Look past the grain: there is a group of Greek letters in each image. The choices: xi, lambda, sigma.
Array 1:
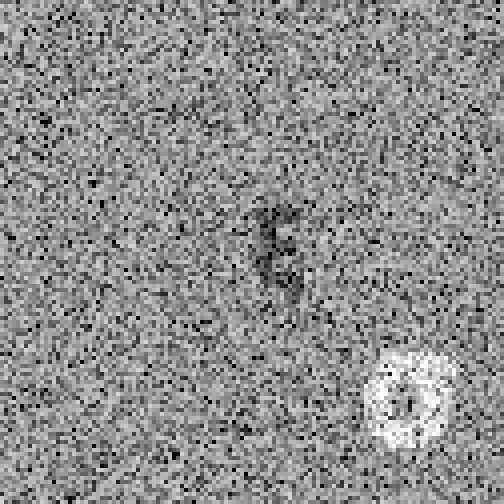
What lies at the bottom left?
nothing
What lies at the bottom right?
sigma
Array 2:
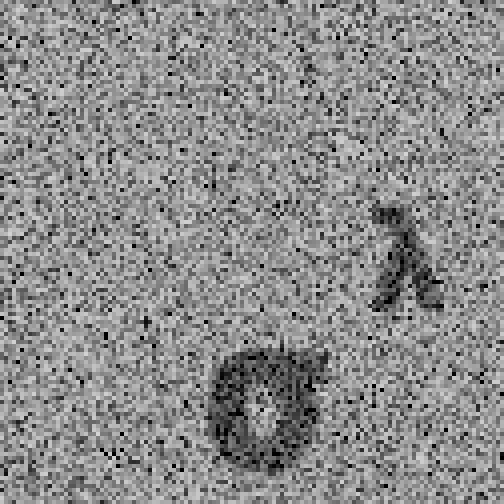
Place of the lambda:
middle right
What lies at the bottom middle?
sigma
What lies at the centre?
nothing
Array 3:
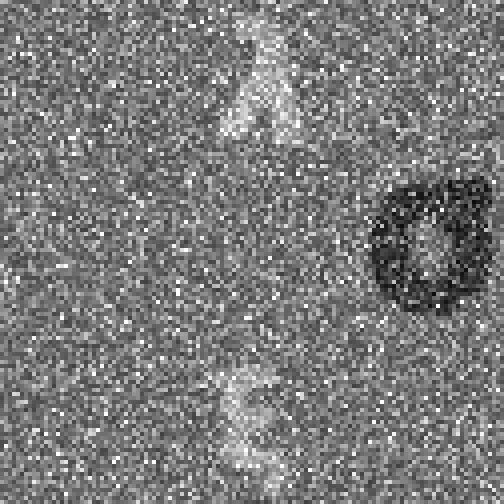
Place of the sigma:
middle right
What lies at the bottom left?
nothing
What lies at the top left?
nothing
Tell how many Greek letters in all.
3
